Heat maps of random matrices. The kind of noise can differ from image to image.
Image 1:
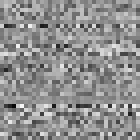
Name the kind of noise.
rows of uneven size
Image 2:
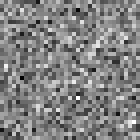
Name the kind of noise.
independent entries
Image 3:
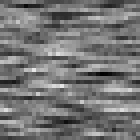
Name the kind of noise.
streaked along the rows
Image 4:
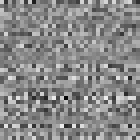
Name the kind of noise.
rows of uneven size
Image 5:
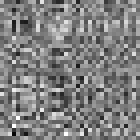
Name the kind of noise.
low rank plus noise
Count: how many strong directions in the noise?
two
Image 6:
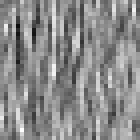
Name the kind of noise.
streaked along the columns
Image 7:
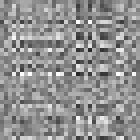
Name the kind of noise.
low rank plus noise
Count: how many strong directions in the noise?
one
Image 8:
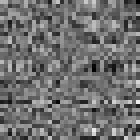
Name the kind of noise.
low rank plus noise
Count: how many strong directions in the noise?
two
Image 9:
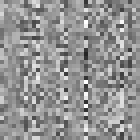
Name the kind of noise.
columns of uneven size
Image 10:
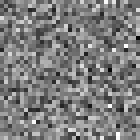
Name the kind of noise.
independent entries
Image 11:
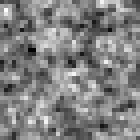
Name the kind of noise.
blotchy
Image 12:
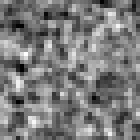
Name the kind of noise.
blotchy
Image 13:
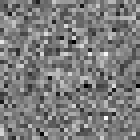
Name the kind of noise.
independent entries
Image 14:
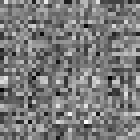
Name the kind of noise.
low rank plus noise
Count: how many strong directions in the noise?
three or four
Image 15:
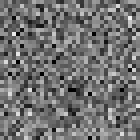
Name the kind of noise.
low rank plus noise
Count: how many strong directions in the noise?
five to eight
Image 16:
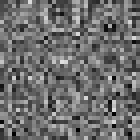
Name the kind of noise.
low rank plus noise
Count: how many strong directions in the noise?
three or four
